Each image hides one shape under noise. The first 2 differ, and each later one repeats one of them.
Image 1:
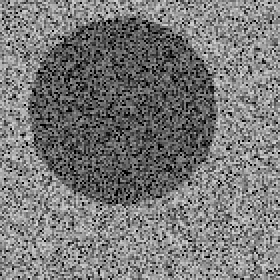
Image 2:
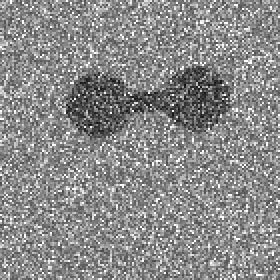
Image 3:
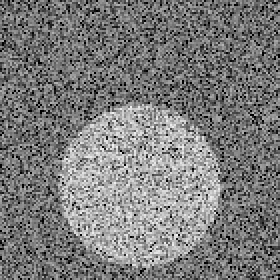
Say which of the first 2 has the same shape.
1
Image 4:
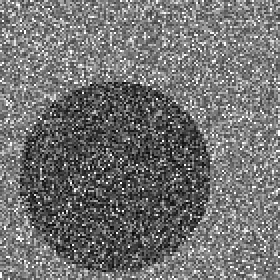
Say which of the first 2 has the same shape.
1
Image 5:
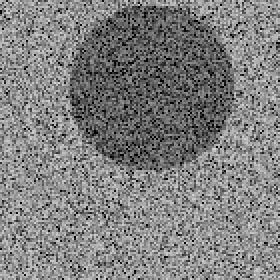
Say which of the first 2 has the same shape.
1
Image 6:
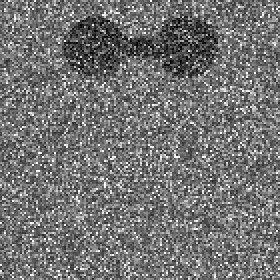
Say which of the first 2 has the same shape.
2
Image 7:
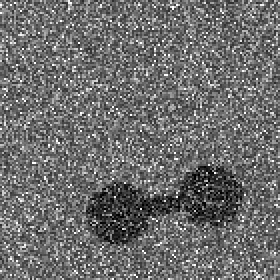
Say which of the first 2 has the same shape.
2
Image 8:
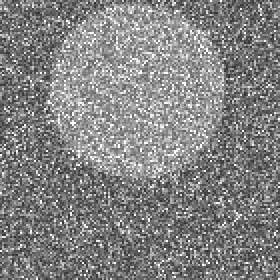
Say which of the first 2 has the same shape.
1
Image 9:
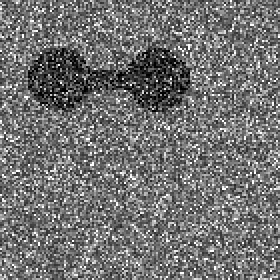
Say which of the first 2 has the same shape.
2
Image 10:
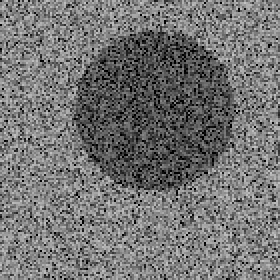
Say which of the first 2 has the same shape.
1
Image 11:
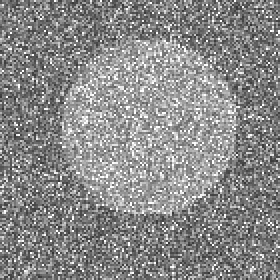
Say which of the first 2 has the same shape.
1
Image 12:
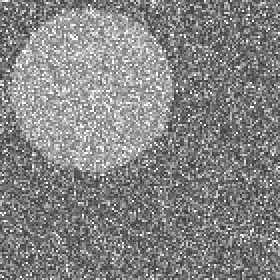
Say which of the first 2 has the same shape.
1
